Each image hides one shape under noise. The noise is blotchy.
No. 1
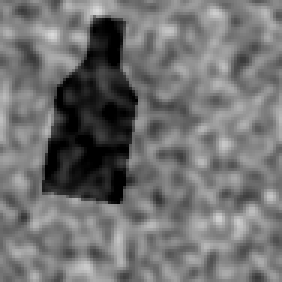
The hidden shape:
bottle
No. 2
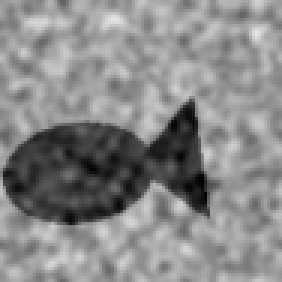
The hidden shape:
fish
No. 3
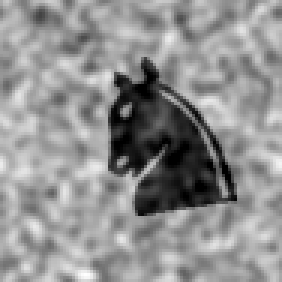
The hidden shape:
chess knight
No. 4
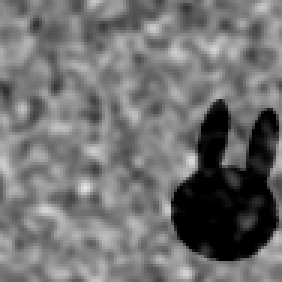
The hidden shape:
rabbit's head
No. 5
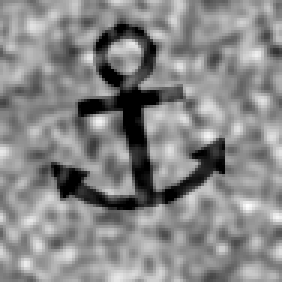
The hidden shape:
anchor
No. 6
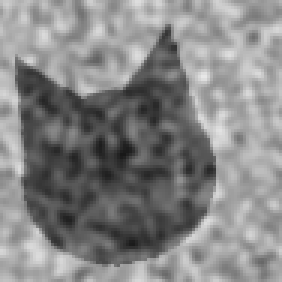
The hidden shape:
cat's head
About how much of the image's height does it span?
nearly all
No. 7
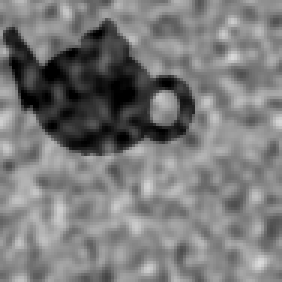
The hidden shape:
teapot
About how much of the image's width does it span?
two thirds
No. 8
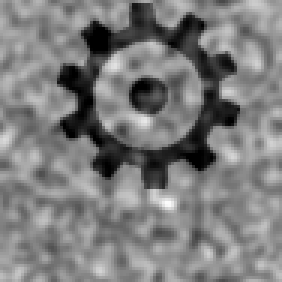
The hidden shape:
gear
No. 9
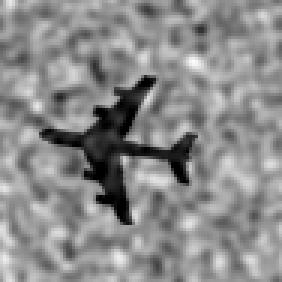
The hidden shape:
airplane
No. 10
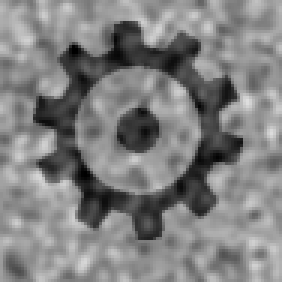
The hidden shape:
gear
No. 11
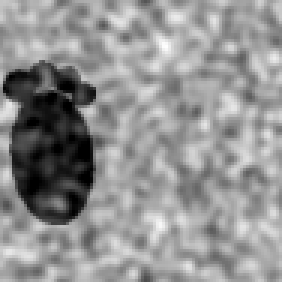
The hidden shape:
footprint
